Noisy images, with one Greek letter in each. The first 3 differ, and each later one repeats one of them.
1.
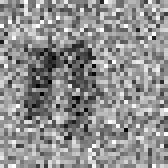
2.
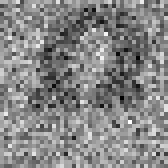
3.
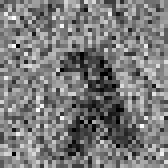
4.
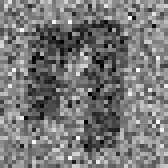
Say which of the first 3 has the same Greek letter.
1
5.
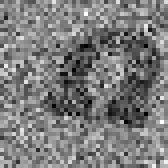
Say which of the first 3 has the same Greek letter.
2
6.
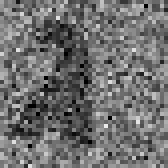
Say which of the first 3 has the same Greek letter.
3
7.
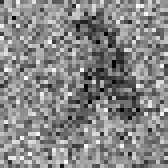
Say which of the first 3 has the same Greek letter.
3
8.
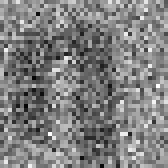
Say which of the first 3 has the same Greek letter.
1
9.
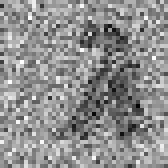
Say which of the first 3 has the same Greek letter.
3
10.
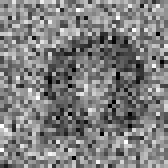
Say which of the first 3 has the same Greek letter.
2
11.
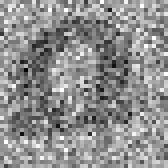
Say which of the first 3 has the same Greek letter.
2
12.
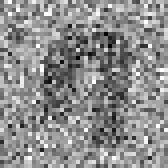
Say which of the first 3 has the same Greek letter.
1
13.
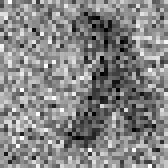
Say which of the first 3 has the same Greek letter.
3
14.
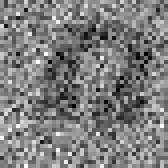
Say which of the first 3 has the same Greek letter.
2
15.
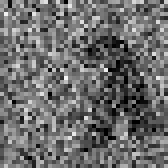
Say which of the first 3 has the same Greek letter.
3
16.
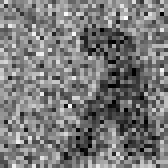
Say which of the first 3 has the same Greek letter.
3
